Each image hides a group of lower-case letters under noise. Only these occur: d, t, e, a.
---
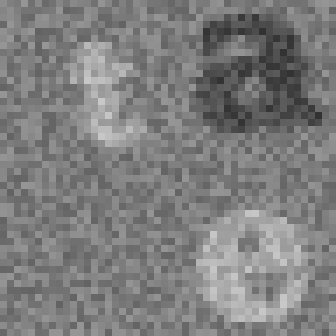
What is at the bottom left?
nothing
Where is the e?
bottom right
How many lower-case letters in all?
3
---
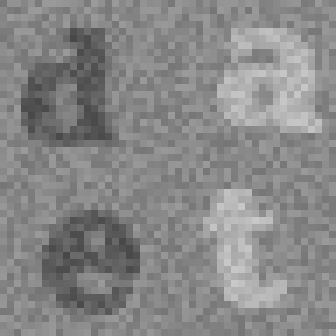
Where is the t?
bottom right
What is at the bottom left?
e
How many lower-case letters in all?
4
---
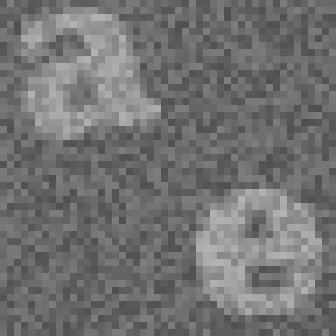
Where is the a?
top left
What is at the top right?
nothing
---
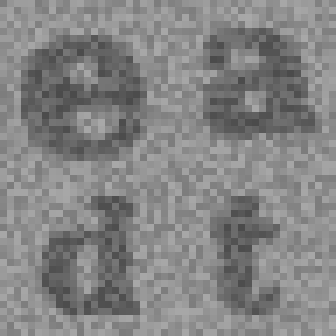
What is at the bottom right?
t
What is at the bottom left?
d
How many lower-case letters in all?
4
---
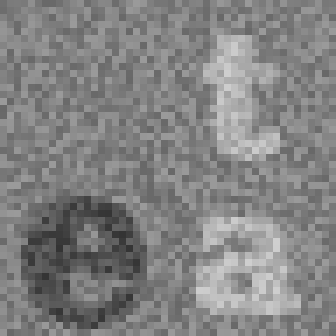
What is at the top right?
t
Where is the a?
bottom right
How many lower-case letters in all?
3
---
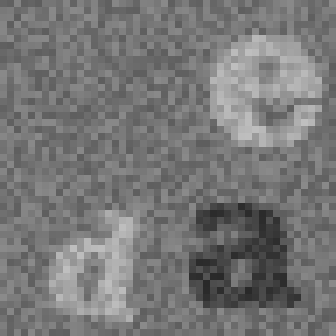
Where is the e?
top right
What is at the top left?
nothing
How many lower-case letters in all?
3
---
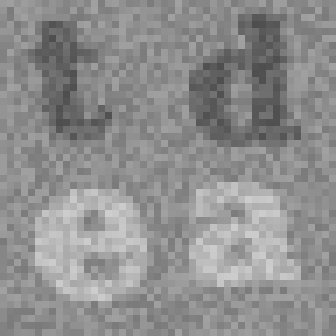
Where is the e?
bottom left
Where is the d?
top right
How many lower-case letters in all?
4
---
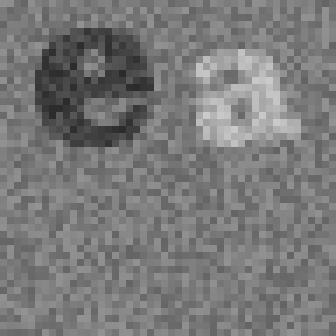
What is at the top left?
e
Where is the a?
top right
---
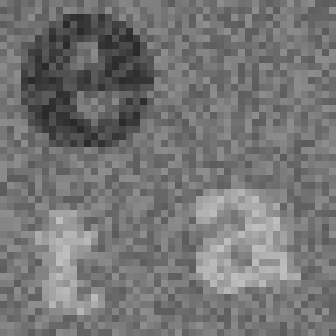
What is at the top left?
e
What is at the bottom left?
t
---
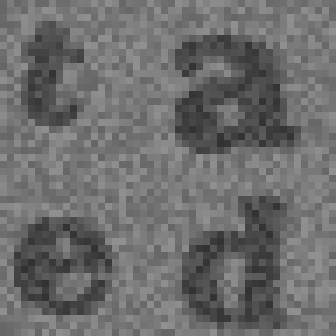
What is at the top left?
t
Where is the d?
bottom right
